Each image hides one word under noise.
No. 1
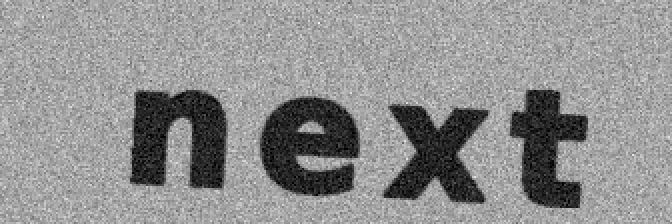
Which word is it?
next
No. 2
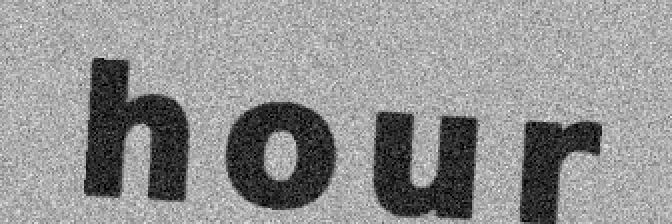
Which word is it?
hour
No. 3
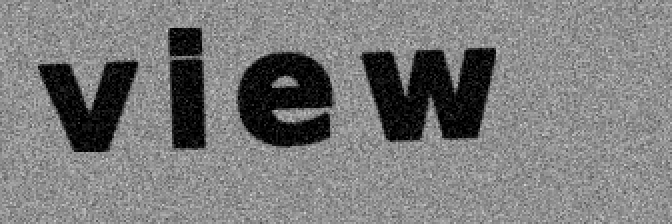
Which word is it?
view
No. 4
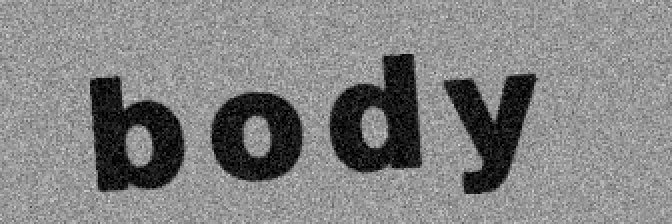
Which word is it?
body
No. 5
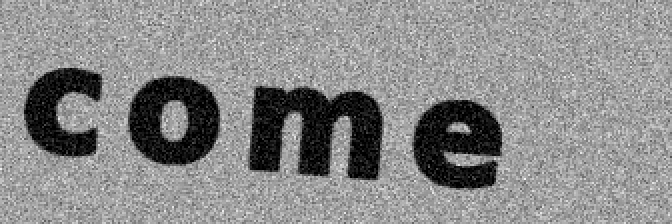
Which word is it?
come
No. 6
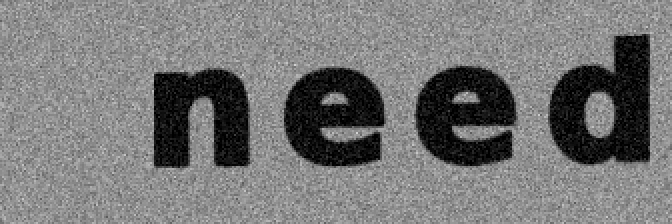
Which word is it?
need
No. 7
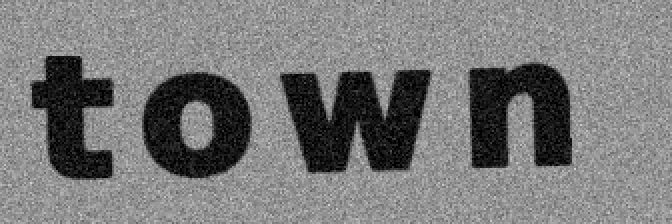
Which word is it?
town
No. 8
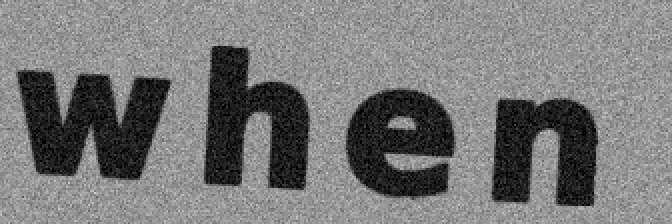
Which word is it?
when
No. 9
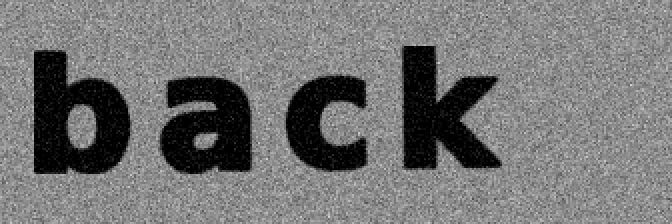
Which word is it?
back
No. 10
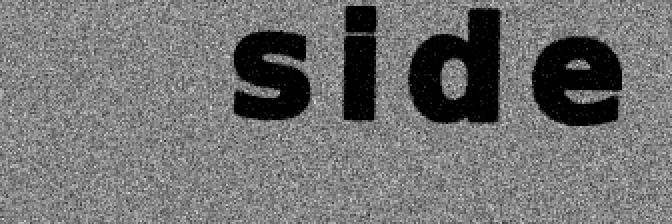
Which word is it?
side
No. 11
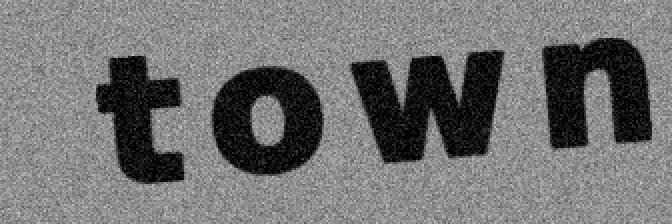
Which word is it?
town
